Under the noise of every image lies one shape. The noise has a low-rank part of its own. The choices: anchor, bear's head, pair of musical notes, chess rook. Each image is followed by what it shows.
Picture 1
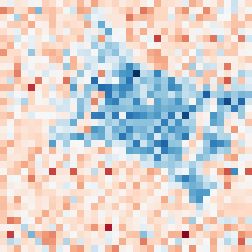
blue chess rook
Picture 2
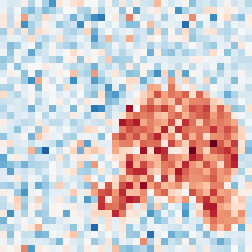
red bear's head
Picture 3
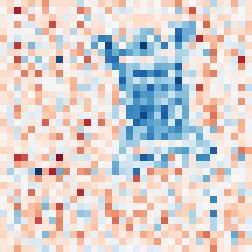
blue chess rook
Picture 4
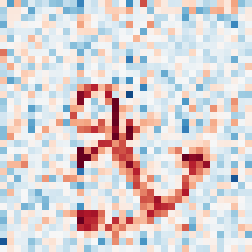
red anchor
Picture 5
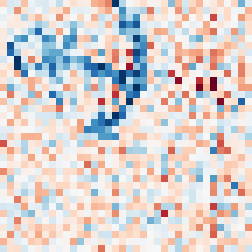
blue anchor
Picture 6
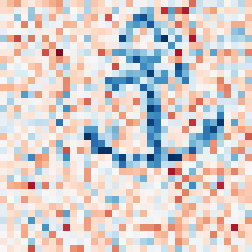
blue anchor
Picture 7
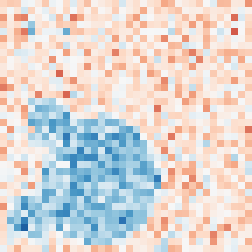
blue bear's head
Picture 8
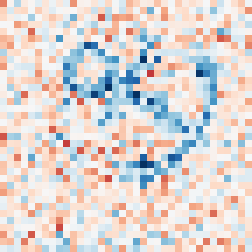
blue anchor
